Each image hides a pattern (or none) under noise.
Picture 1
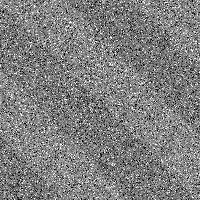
diagonal stripes
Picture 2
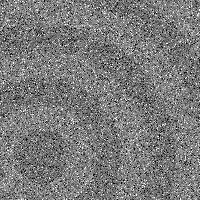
rings round one point
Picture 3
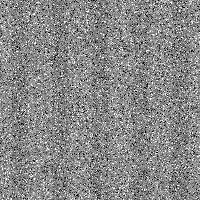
vertical stripes
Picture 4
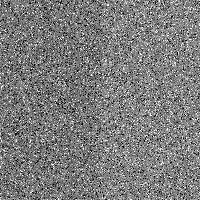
a sharp edge
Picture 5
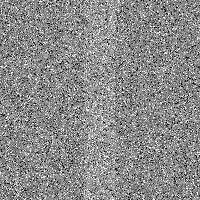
one vertical stripe
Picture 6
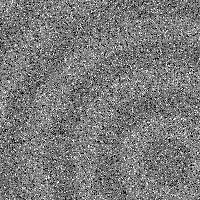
rings round one point
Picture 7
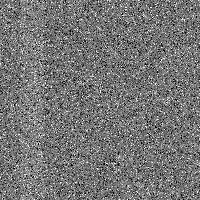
one vertical stripe
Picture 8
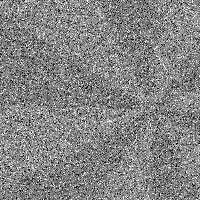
spokes from one point
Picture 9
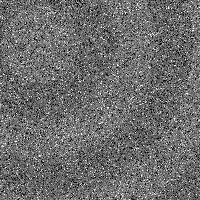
rings round one point
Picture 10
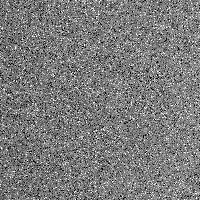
a smooth slope
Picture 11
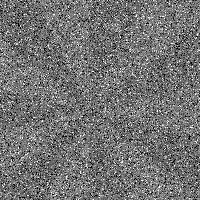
spokes from one point
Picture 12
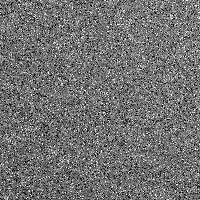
a smooth slope
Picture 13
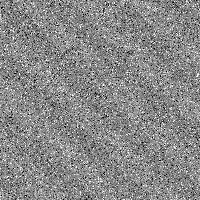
diagonal stripes
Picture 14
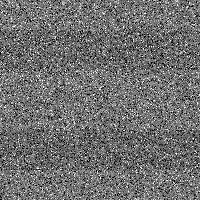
horizontal stripes
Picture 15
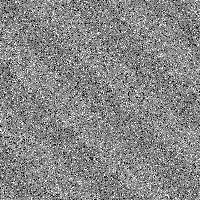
diagonal stripes
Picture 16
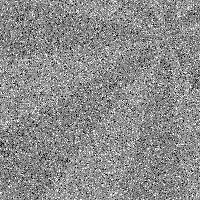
spokes from one point
